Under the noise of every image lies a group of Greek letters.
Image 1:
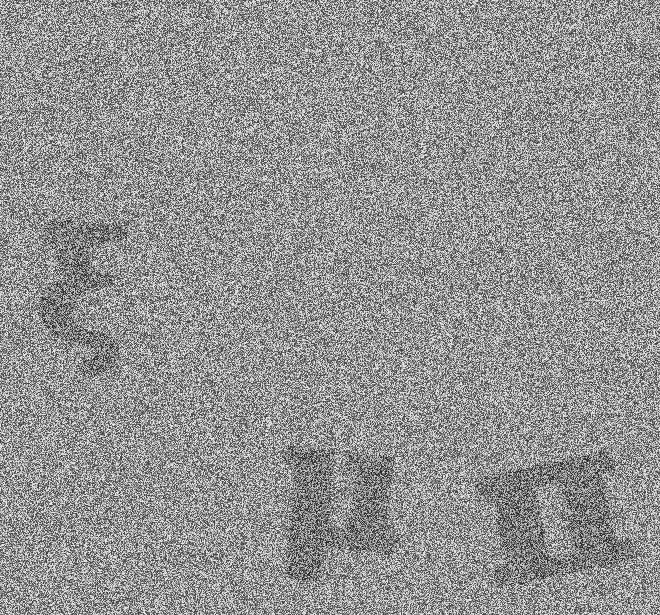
middle left: xi; bottom middle: mu; bottom right: pi
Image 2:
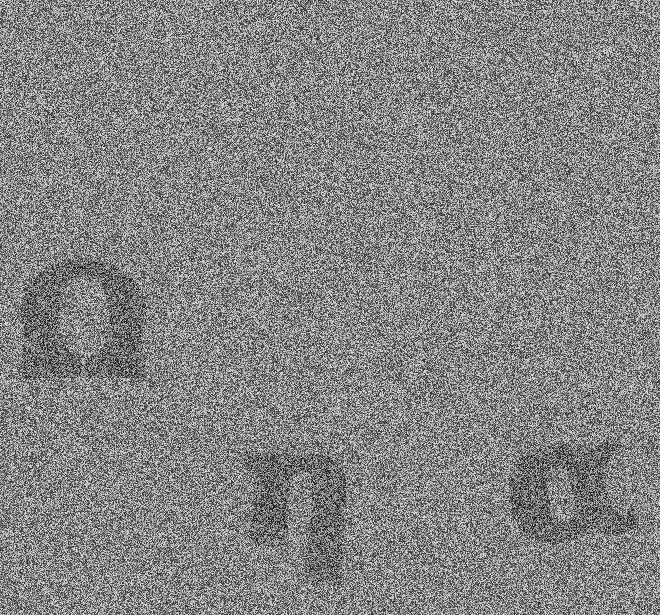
middle left: omega; bottom middle: eta; bottom right: alpha
